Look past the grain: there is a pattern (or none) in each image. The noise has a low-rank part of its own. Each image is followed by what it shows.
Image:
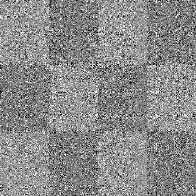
a checkerboard
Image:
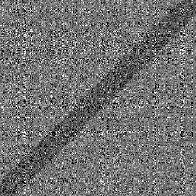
a diagonal band
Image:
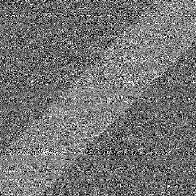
a diagonal band
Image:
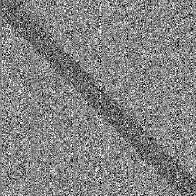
a diagonal band
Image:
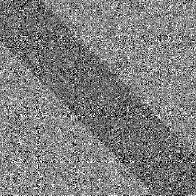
a diagonal band
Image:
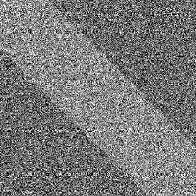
a diagonal band
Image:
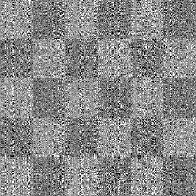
a checkerboard
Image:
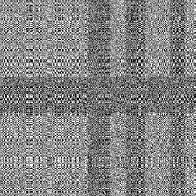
bands of rows crossing bands of columns
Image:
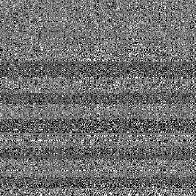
bands of rows
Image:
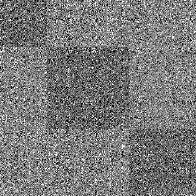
blocks along the diagonal
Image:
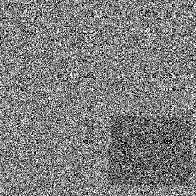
one block
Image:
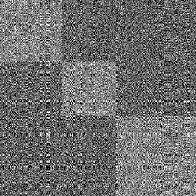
blocks along the diagonal
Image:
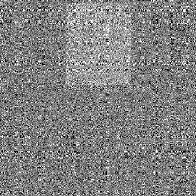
one block
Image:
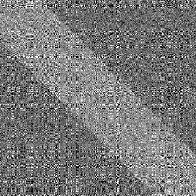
a diagonal band
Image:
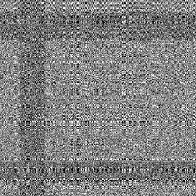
bands of rows crossing bands of columns
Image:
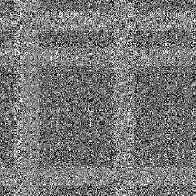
bands of rows crossing bands of columns
